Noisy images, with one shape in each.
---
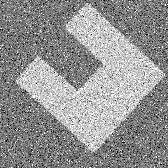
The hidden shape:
square with a notch
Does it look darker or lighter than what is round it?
lighter
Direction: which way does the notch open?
up and left
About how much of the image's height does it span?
nearly all
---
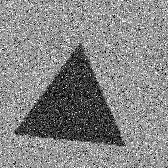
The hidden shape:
triangle
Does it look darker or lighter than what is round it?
darker
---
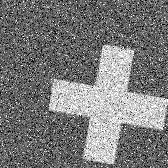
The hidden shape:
cross
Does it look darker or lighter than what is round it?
lighter
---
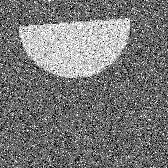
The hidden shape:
half disc
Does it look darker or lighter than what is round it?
lighter
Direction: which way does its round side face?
down
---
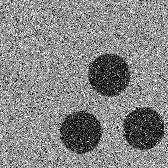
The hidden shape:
three dots
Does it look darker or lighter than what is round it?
darker
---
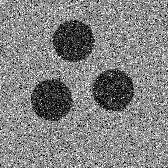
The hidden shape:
three dots
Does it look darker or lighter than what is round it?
darker
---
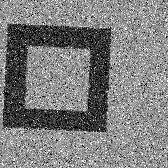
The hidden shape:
square frame
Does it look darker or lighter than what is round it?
darker
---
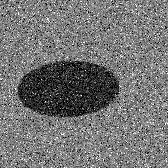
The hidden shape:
ellipse
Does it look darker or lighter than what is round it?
darker
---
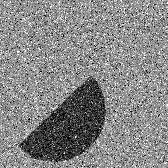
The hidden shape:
half disc
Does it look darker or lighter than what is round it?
darker
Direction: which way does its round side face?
down and right
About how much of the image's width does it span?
half
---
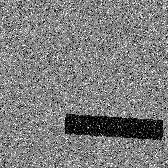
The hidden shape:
bar
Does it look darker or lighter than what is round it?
darker
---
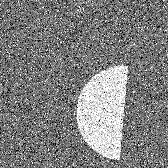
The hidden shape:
half disc
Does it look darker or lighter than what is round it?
lighter
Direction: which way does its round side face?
left
